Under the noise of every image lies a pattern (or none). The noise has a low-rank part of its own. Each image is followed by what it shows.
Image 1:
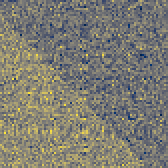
a sharp edge
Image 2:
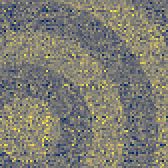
rings round one point
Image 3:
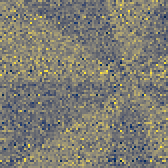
spokes from one point
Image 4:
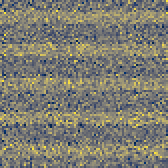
horizontal stripes
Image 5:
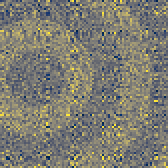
rings round one point
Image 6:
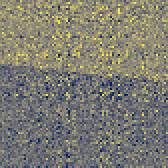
a sharp edge
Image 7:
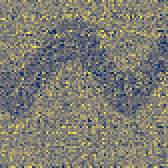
a wavy band
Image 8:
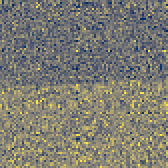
a sharp edge
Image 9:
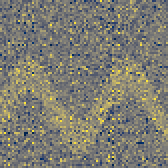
a wavy band
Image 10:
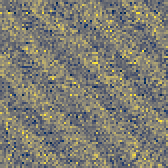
diagonal stripes
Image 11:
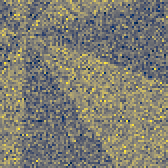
spokes from one point
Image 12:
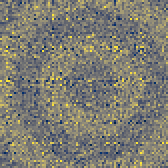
rings round one point
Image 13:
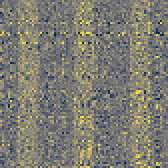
vertical stripes
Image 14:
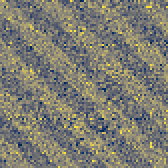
diagonal stripes
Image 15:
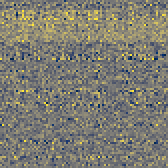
one horizontal stripe
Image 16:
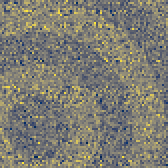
rings round one point
